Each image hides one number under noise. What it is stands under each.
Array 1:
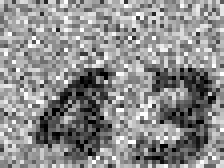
43
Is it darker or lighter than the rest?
darker
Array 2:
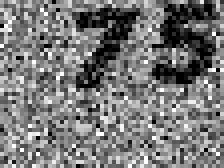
75
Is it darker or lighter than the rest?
darker
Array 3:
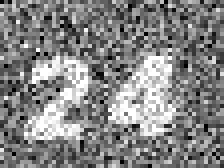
24
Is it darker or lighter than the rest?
lighter
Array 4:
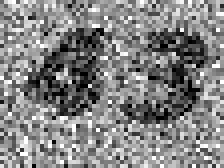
43
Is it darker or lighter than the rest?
darker
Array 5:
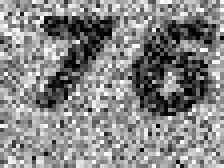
76
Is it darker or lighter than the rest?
darker
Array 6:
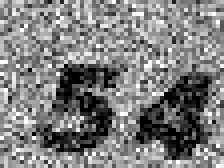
54
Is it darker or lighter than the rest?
darker
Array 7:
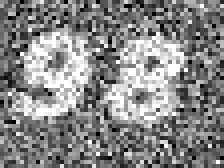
98
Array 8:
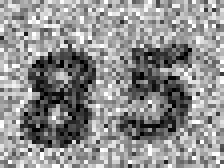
85
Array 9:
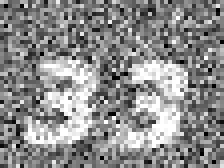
33
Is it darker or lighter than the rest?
lighter
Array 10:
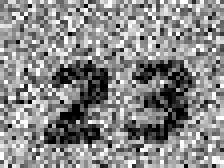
23
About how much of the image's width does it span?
two thirds
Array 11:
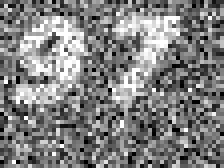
97
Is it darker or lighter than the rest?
lighter
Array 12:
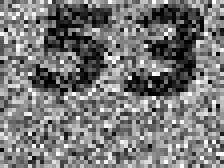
53
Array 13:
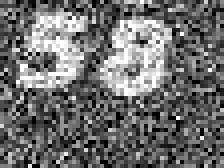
58
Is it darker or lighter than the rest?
lighter
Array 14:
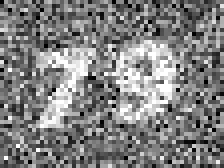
79
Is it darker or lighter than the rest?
lighter
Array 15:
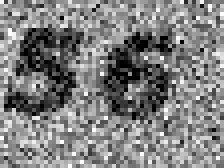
56
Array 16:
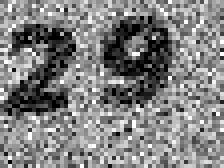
29
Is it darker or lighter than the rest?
darker
